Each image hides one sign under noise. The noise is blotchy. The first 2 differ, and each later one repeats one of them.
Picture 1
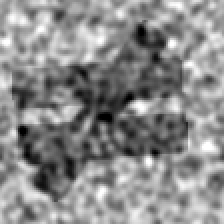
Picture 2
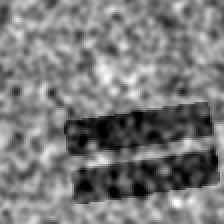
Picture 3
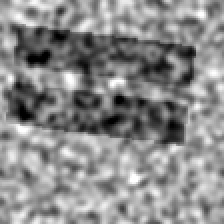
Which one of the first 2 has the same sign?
2
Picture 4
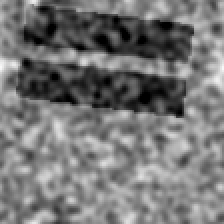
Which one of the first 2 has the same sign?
2
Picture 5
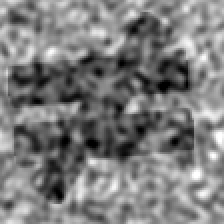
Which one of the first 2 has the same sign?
1
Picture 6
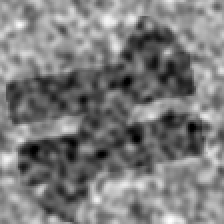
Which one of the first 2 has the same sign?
1
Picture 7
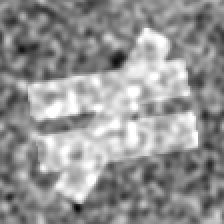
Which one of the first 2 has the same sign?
1
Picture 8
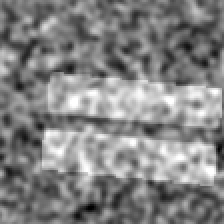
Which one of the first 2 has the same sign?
2
